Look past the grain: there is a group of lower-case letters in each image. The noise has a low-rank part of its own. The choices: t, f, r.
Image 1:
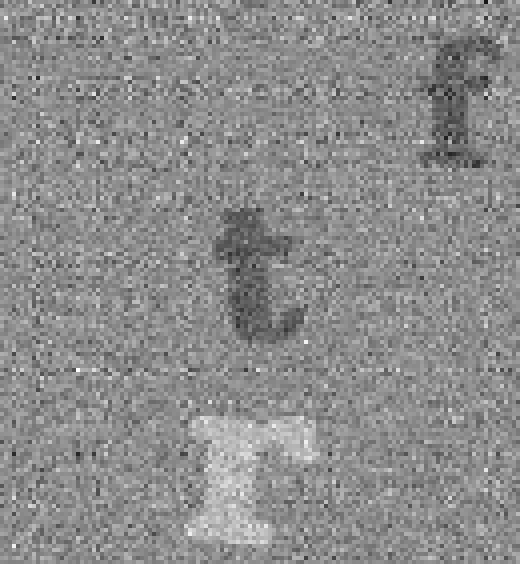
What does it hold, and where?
top right: dark f; centre: dark t; bottom middle: light r
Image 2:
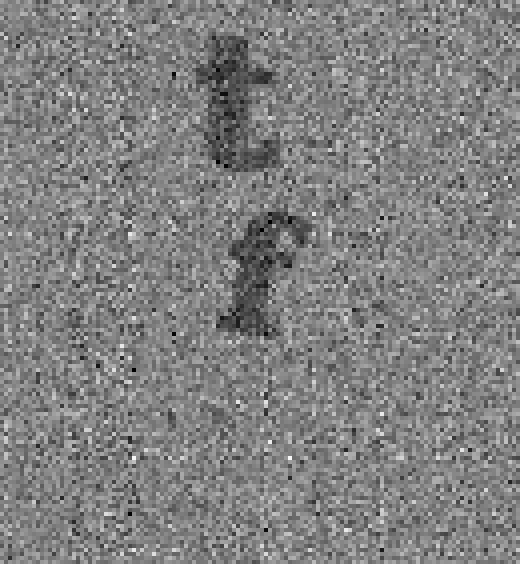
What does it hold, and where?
top middle: dark t; centre: dark f
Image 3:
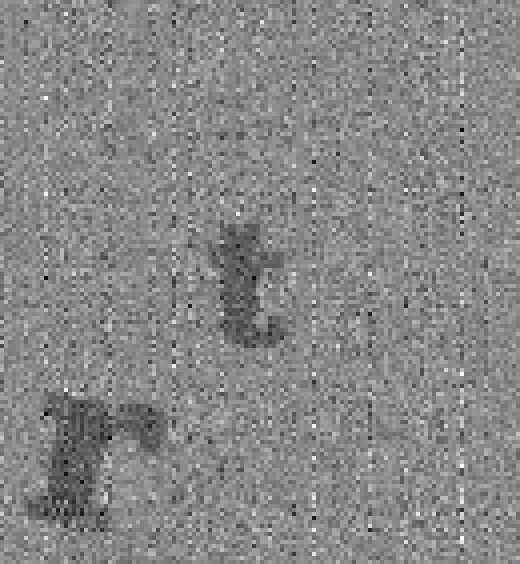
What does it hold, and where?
centre: dark t; bottom left: dark r
